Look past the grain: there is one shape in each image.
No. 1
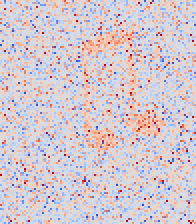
pair of musical notes
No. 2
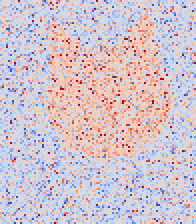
cat's head
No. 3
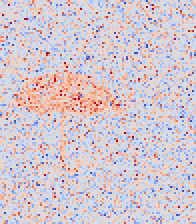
umbrella
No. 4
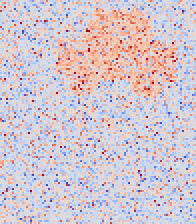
car
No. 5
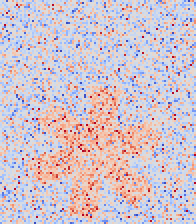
asterisk
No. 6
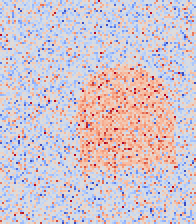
ghost
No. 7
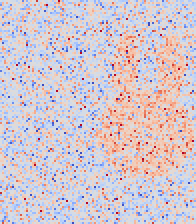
rabbit's head
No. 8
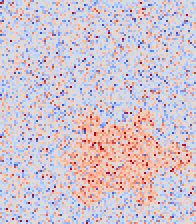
turtle
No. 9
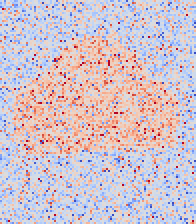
cloud
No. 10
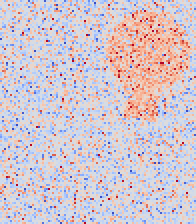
light bulb
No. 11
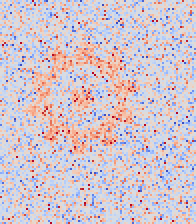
gear
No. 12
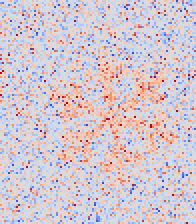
snowflake
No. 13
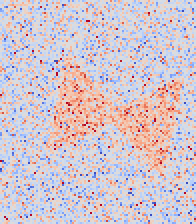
bow tie
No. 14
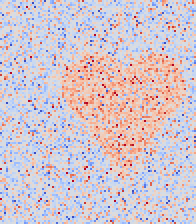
heart
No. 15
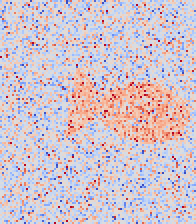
fish
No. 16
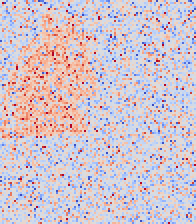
chess knight
